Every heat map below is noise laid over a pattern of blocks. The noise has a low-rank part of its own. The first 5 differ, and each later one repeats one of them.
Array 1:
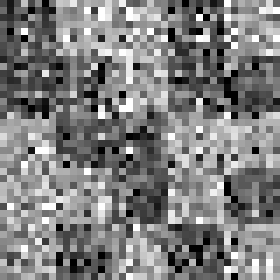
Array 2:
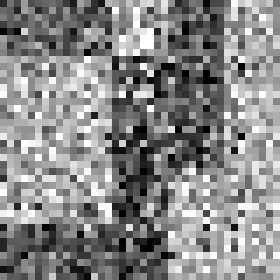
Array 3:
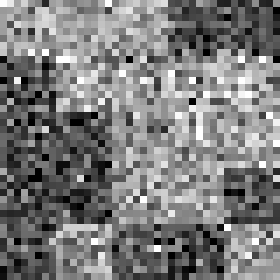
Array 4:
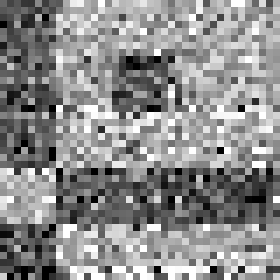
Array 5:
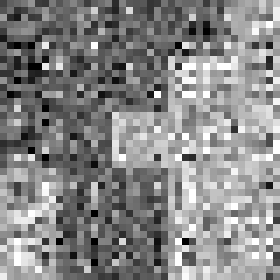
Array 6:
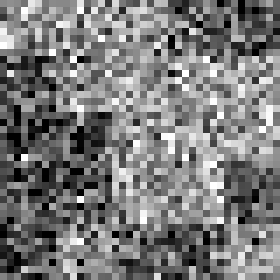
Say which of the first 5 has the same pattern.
3
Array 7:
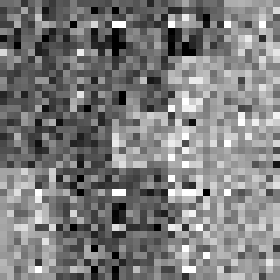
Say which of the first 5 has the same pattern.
5
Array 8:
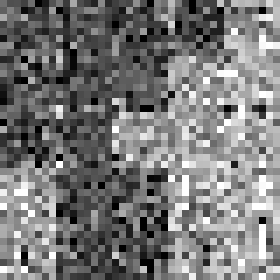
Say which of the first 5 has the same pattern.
5
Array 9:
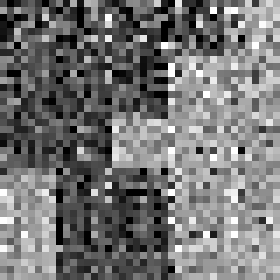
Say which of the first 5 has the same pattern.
5
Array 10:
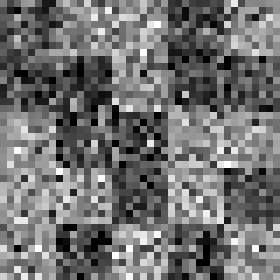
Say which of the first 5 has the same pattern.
1
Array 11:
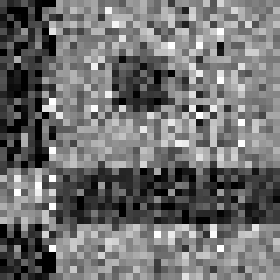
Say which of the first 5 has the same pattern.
4
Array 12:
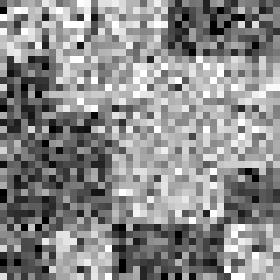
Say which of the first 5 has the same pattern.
3
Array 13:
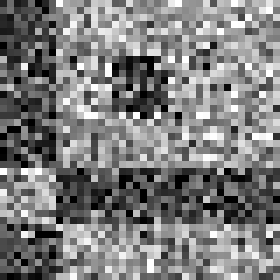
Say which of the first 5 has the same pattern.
4
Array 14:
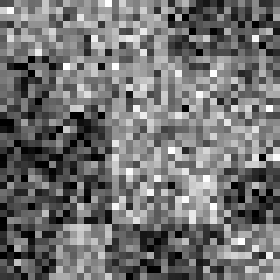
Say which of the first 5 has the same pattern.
3
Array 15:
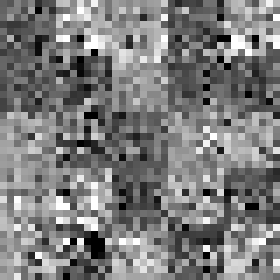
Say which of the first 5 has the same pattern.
1
